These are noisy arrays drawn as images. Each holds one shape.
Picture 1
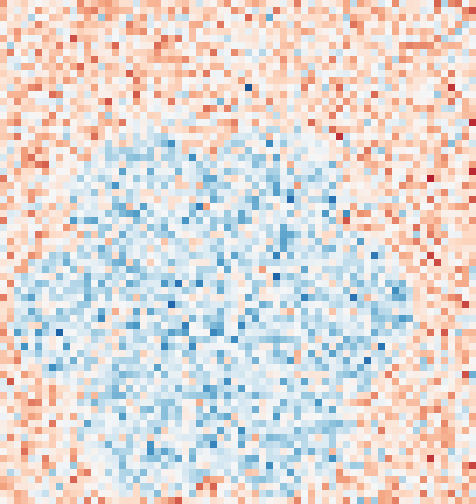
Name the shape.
flower
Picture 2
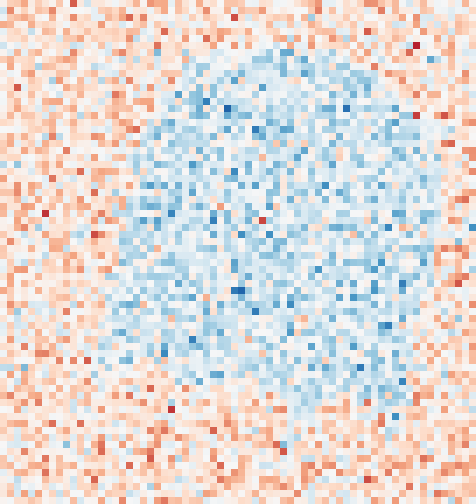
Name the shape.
ghost
